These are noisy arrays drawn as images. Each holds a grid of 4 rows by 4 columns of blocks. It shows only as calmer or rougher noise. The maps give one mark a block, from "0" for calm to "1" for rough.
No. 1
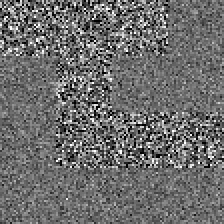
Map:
1 1 1 0
0 1 0 0
0 1 1 1
0 0 0 0
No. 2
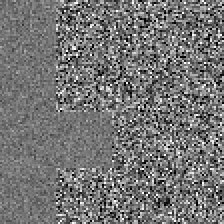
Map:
0 1 1 1
0 1 1 1
0 0 1 1
0 1 1 1
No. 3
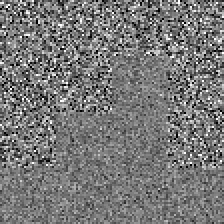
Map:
1 1 1 1
1 1 0 1
1 0 0 1
0 0 0 0
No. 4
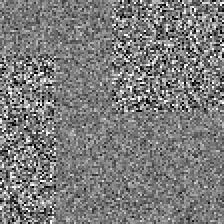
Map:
0 0 1 1
1 0 1 1
1 0 0 0
1 0 0 0
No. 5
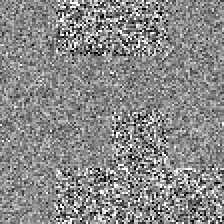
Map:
0 1 1 0
0 0 0 0
0 0 1 0
0 1 1 1
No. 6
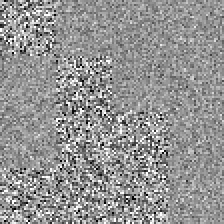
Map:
1 0 0 0
0 1 0 0
0 1 1 0
1 1 1 0
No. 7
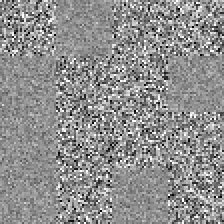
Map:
1 0 1 1
0 1 1 0
0 1 1 1
0 1 0 1
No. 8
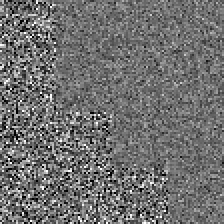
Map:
1 0 0 0
1 0 0 0
1 1 0 0
1 1 1 0
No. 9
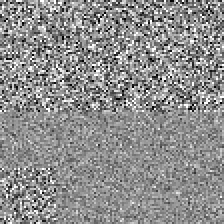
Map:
1 1 1 1
1 1 1 1
0 0 0 0
1 0 0 0
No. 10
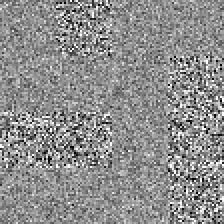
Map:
0 1 0 0
0 0 0 1
1 1 0 1
0 0 0 1
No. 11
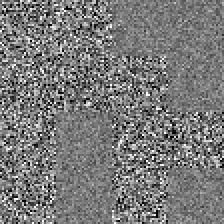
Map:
1 1 0 0
1 1 1 0
1 0 1 1
1 0 1 0
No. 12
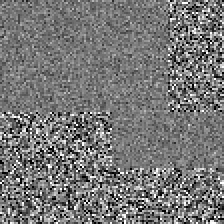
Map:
0 0 0 1
0 0 0 1
1 1 0 0
1 1 1 1
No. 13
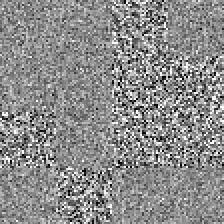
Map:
0 0 1 0
0 0 1 1
1 0 1 1
0 1 0 0
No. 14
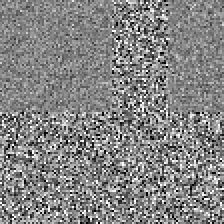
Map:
0 0 1 0
0 0 1 0
1 1 1 1
1 1 1 1
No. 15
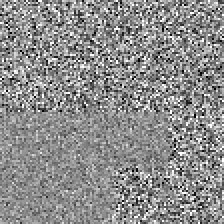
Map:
1 1 1 1
1 1 1 1
0 0 0 1
0 0 1 1
